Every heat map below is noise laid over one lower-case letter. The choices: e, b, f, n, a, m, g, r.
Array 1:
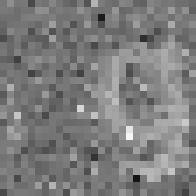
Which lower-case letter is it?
g
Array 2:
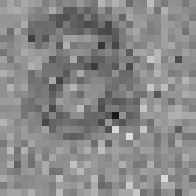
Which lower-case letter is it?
a
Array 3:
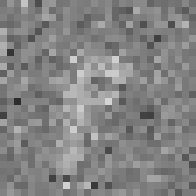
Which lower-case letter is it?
f
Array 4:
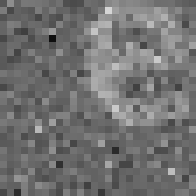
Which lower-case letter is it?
e
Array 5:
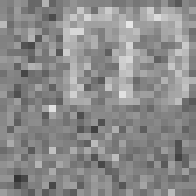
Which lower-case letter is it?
m
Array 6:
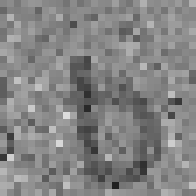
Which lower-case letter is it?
b
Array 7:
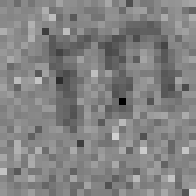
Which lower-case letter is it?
m
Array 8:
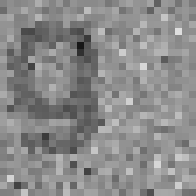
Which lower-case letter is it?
g
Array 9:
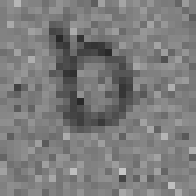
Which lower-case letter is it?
b
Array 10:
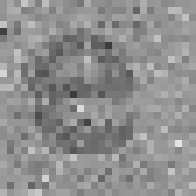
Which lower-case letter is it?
e
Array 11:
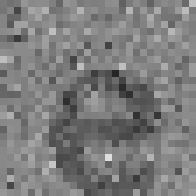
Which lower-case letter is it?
e
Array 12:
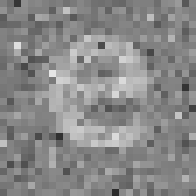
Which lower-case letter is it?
e
